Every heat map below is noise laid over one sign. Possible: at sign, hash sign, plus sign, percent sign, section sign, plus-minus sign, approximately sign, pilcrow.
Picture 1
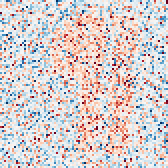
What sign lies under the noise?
pilcrow
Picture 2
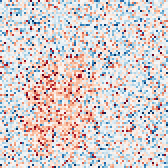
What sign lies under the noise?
hash sign
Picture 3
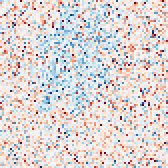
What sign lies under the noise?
hash sign
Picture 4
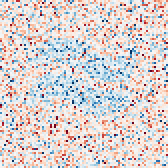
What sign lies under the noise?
approximately sign
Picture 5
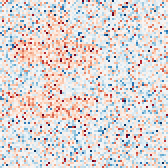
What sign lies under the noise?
plus-minus sign
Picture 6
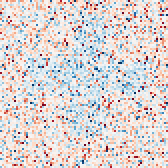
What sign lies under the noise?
plus sign
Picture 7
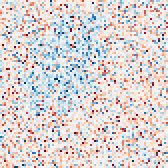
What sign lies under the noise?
hash sign
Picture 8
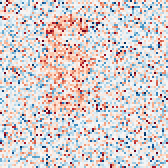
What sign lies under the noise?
section sign
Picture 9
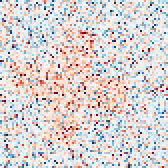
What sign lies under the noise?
plus sign
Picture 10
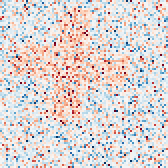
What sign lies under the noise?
plus sign
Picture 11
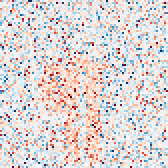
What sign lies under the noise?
pilcrow
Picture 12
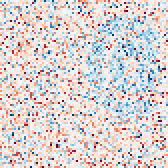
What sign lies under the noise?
at sign
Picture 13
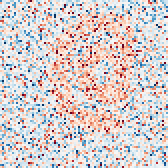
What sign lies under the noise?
at sign
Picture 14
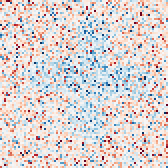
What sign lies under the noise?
plus sign
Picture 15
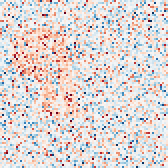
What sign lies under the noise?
pilcrow
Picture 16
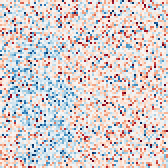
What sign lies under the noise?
section sign
